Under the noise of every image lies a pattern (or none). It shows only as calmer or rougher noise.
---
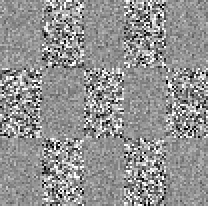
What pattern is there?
a checkerboard
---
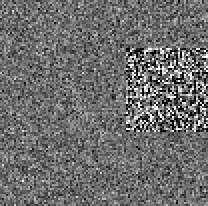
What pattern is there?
one block
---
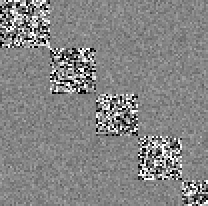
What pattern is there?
blocks along the diagonal
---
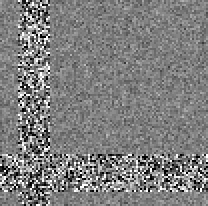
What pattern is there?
bands of rows crossing bands of columns
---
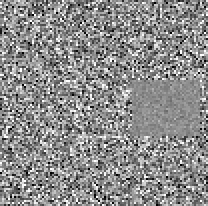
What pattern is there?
one block
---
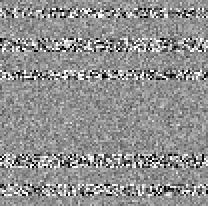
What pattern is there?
bands of rows
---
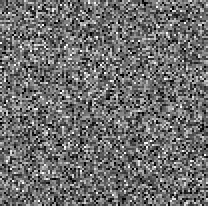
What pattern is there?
only noise
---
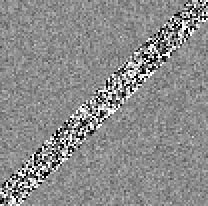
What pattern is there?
a diagonal band
